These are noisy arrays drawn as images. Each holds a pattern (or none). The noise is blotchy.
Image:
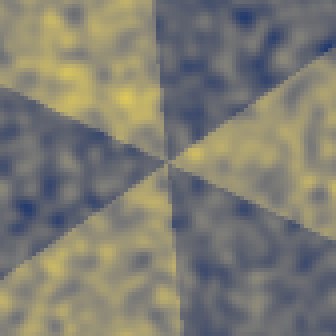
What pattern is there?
spokes from one point
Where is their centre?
centre
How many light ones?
3
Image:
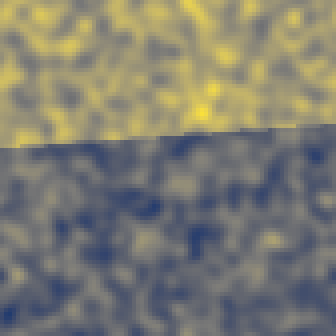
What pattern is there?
a sharp edge
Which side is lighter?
top
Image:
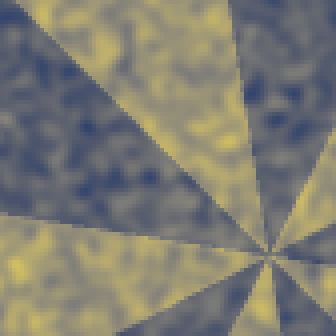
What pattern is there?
spokes from one point
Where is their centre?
bottom right
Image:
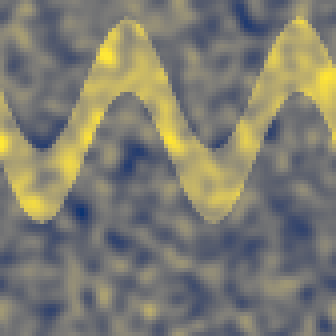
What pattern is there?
a wavy band
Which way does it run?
left to right
